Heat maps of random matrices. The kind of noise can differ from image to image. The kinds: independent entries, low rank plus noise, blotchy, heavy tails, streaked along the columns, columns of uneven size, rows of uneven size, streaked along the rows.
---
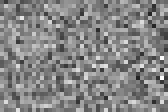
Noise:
low rank plus noise
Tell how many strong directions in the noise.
five to eight
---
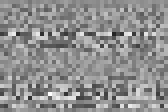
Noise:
rows of uneven size
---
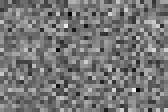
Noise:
low rank plus noise
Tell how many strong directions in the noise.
five to eight
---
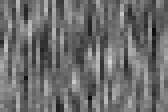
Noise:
streaked along the columns
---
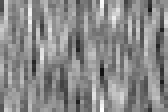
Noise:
streaked along the columns
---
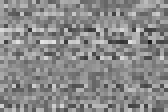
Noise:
rows of uneven size
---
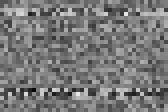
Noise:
rows of uneven size
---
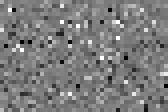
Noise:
heavy tails
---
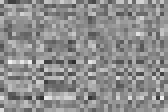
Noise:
low rank plus noise
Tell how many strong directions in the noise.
one
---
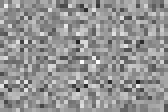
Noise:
low rank plus noise
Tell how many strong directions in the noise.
three or four
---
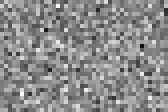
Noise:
independent entries
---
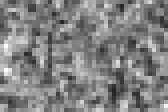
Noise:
blotchy
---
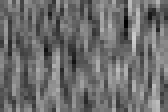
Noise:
streaked along the columns
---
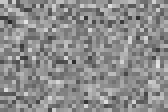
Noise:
low rank plus noise
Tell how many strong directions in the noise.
five to eight
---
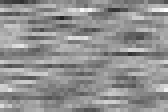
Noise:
streaked along the rows
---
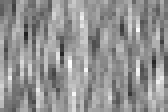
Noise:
streaked along the columns
